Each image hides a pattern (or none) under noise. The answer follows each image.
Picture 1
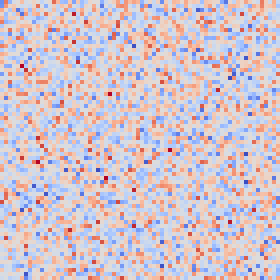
only noise
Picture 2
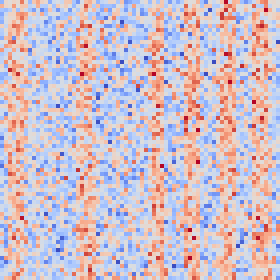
bands of columns
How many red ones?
6
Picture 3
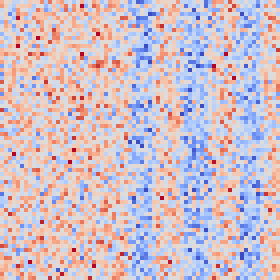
bands of columns
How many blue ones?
3
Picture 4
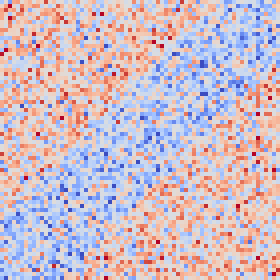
a diagonal band
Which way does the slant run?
bottom left to top right
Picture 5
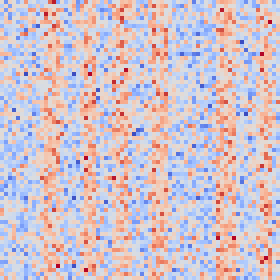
bands of columns
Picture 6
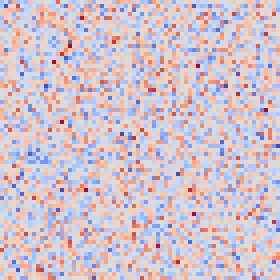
only noise
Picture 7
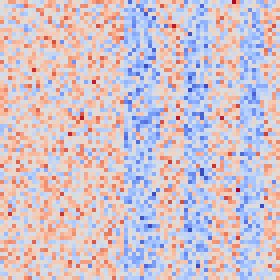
bands of columns
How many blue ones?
3
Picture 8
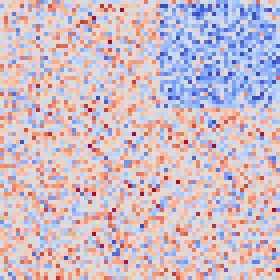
one block
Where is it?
top right
